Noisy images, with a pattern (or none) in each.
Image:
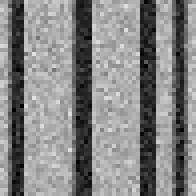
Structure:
bands of columns
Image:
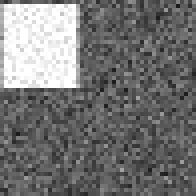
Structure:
one block
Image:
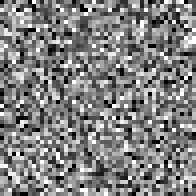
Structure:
only noise
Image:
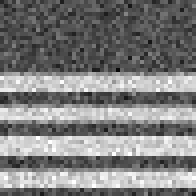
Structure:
bands of rows
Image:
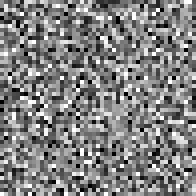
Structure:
only noise
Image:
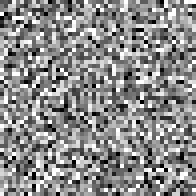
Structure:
only noise
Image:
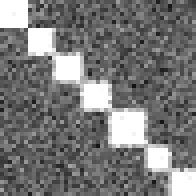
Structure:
blocks along the diagonal
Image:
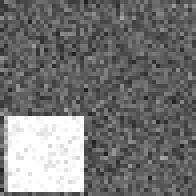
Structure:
one block
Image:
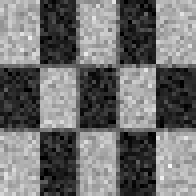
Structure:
a checkerboard
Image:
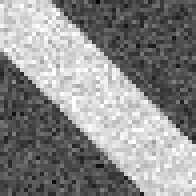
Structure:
a diagonal band
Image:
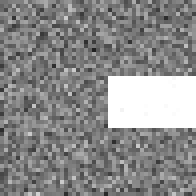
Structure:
one block
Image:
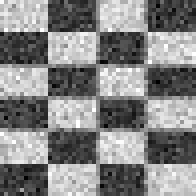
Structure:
a checkerboard
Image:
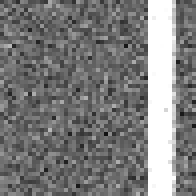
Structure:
one band of columns
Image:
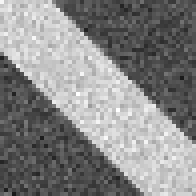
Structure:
a diagonal band
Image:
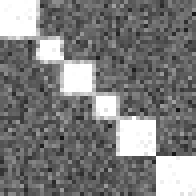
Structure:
blocks along the diagonal
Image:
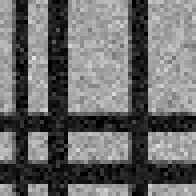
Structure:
bands of rows crossing bands of columns
